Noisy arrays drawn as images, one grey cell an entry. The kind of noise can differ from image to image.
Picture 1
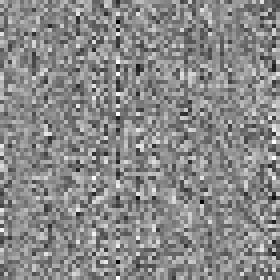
columns of uneven size
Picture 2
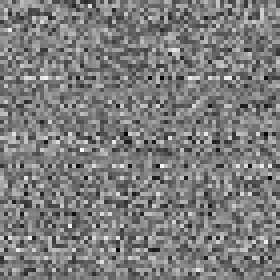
rows of uneven size
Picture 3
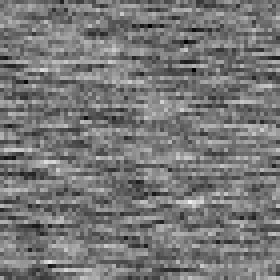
streaked along the rows
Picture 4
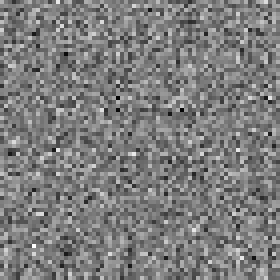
low rank plus noise
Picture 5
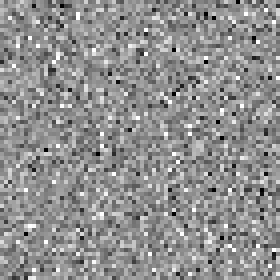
heavy tails
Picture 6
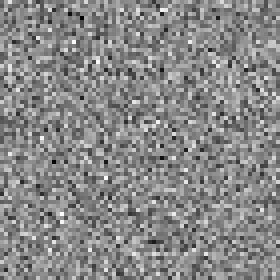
independent entries
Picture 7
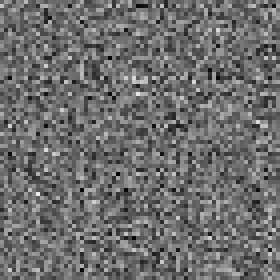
low rank plus noise
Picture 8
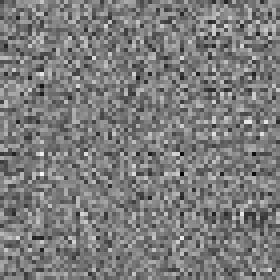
low rank plus noise
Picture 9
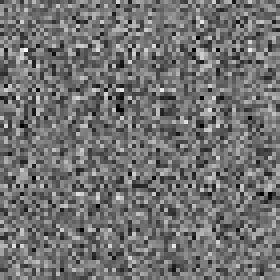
low rank plus noise
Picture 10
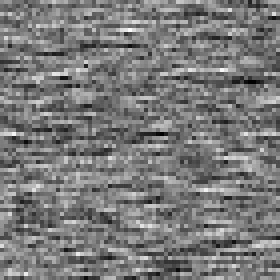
streaked along the rows
